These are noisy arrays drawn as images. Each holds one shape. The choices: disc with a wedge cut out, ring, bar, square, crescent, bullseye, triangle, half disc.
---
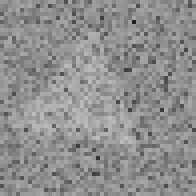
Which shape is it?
triangle
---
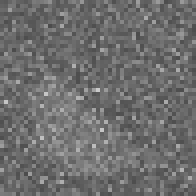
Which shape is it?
half disc
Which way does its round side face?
down and left
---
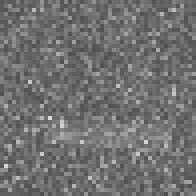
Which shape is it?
bar
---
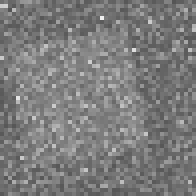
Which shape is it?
square
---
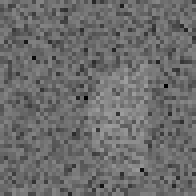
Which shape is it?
half disc
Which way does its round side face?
left
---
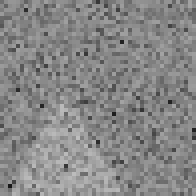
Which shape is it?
triangle
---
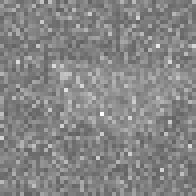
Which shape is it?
half disc
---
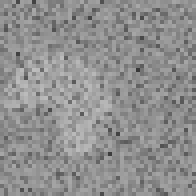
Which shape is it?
disc with a wedge cut out
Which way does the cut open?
down and left
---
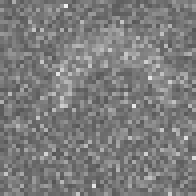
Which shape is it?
crescent
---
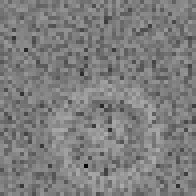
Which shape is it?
bullseye
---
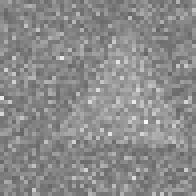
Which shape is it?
triangle
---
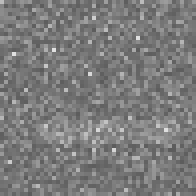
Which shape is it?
bar
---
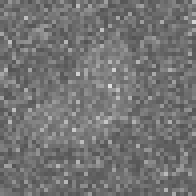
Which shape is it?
half disc
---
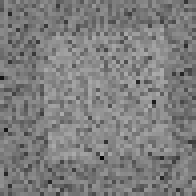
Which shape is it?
square
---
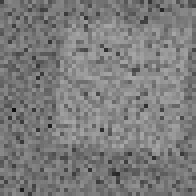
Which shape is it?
square
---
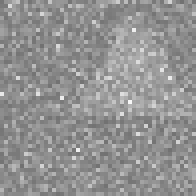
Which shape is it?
triangle
